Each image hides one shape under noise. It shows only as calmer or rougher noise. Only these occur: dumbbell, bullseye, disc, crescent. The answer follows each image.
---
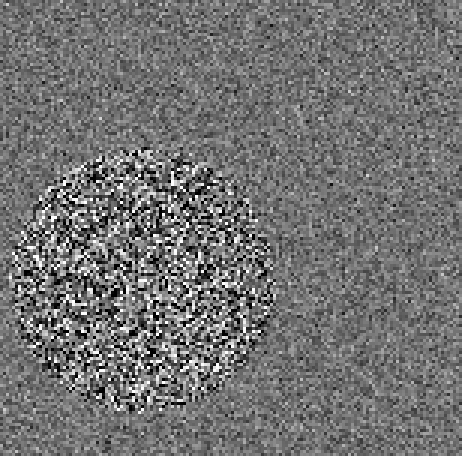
disc
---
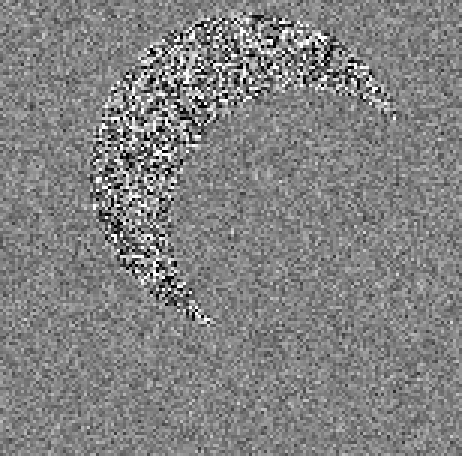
crescent
